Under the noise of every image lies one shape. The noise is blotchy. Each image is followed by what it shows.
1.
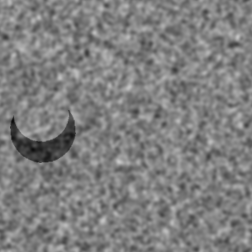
crescent
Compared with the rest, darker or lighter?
darker
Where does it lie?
middle left
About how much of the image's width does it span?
a quarter
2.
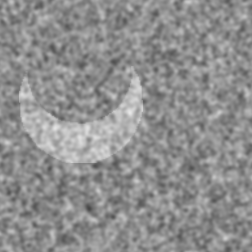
crescent
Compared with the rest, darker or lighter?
lighter
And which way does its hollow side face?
up
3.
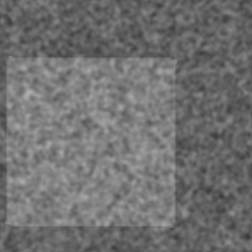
square
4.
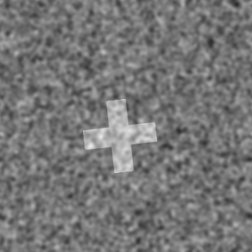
cross
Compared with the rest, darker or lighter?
lighter
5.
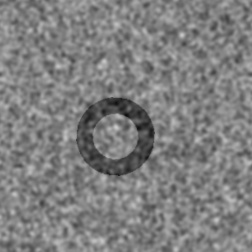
ring
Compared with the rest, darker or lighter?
darker
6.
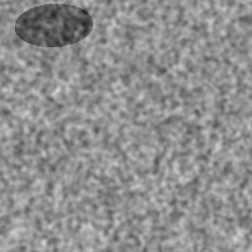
ellipse
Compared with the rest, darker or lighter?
darker
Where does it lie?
top left
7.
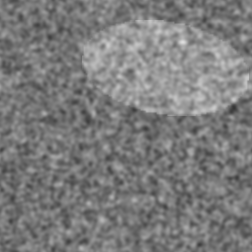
ellipse
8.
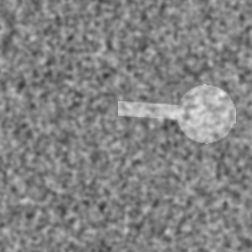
lollipop
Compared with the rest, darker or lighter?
lighter
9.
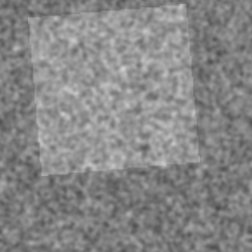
square
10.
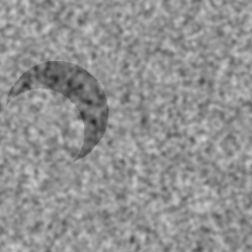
crescent
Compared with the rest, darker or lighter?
darker
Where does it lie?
middle left
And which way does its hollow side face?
down and left
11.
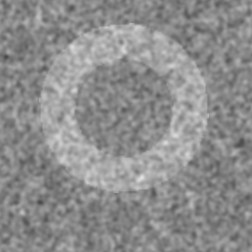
ring
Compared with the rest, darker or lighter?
lighter
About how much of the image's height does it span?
two thirds
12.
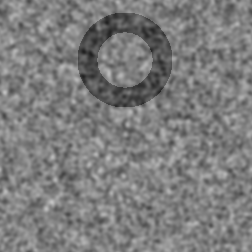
ring
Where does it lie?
top middle
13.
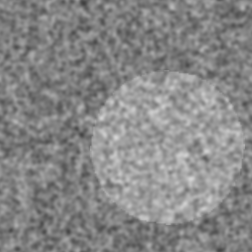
disc
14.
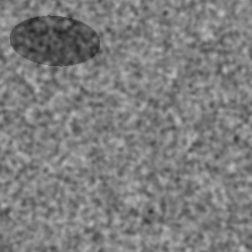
ellipse
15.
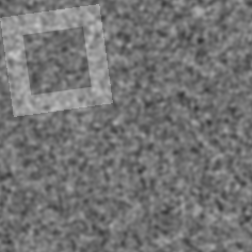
square frame
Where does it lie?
top left
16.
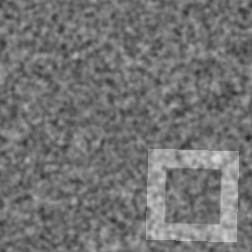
square frame
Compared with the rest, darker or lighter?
lighter
